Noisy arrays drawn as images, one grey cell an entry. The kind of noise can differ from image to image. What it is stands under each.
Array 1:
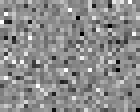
heavy tails
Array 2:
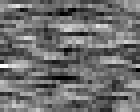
streaked along the rows
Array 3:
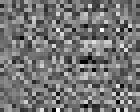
low rank plus noise
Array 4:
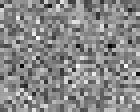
independent entries
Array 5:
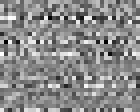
rows of uneven size
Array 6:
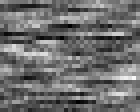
streaked along the rows
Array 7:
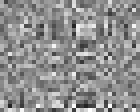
low rank plus noise
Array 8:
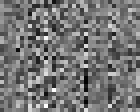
columns of uneven size
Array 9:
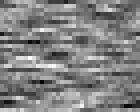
streaked along the rows
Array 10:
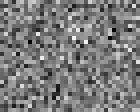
independent entries
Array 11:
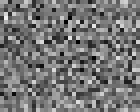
low rank plus noise
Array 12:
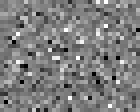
heavy tails
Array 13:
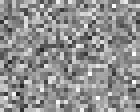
independent entries
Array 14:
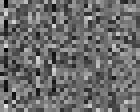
columns of uneven size
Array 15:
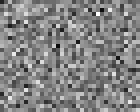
independent entries
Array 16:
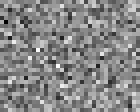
independent entries
